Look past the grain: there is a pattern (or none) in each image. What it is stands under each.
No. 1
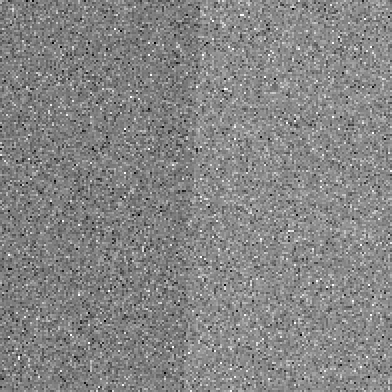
a sharp edge
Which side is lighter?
right
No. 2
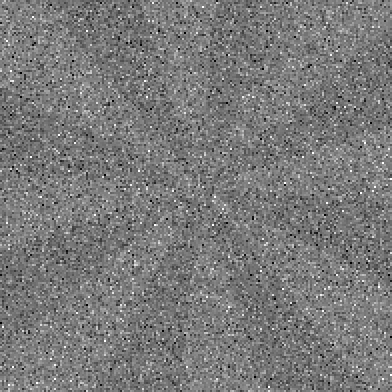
spokes from one point
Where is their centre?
centre
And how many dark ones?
8
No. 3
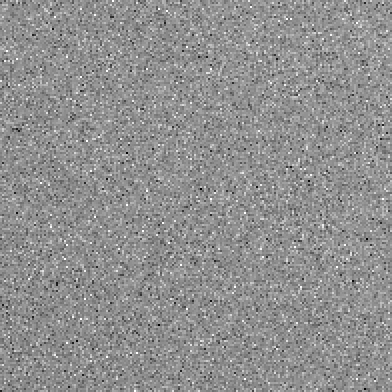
a smooth slope
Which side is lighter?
top right
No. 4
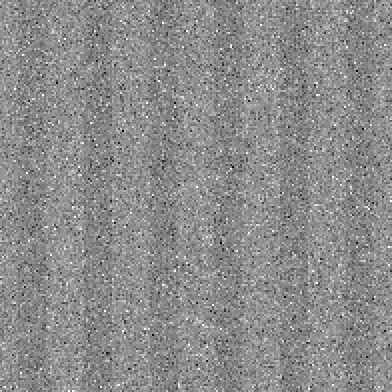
vertical stripes
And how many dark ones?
6
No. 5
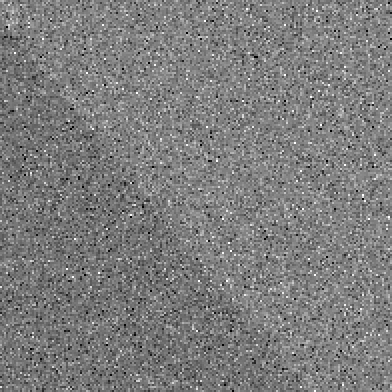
a sharp edge
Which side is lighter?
top right
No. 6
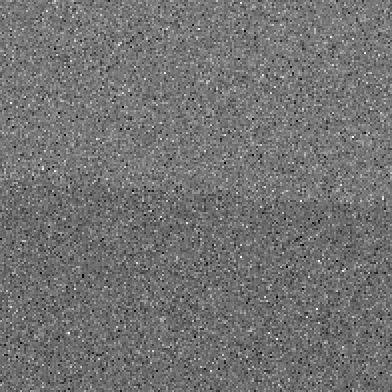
a sharp edge
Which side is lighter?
top
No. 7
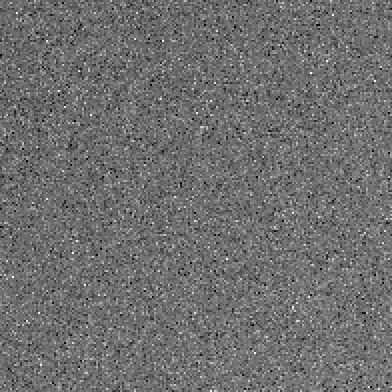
a smooth slope
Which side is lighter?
bottom right
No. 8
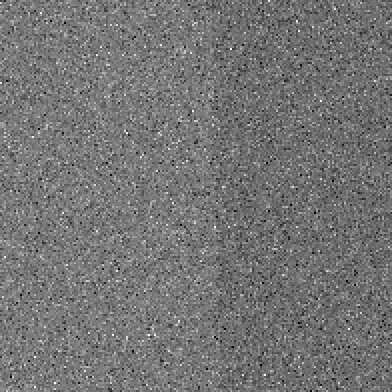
a sharp edge
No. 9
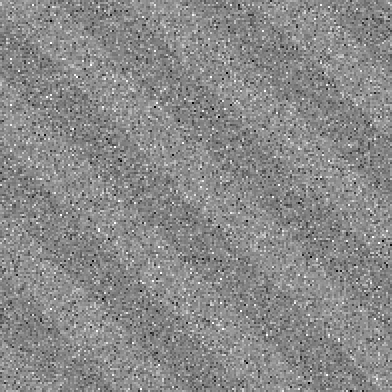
diagonal stripes
